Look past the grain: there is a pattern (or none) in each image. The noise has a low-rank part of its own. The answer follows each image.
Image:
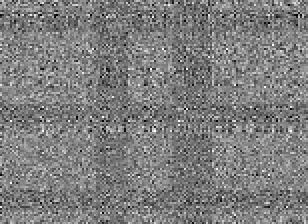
bands of rows crossing bands of columns
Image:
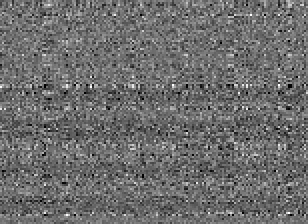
bands of rows
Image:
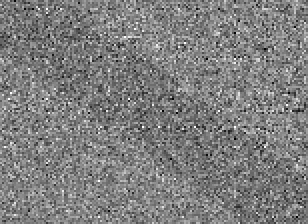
a diagonal band
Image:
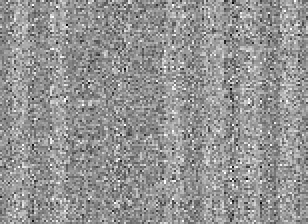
bands of columns
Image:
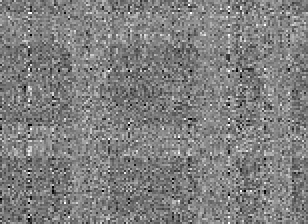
bands of rows crossing bands of columns
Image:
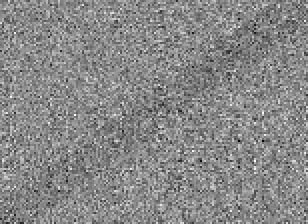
a diagonal band
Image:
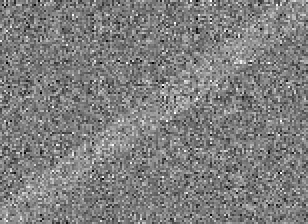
a diagonal band
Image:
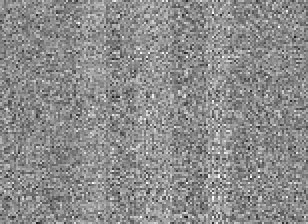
bands of columns
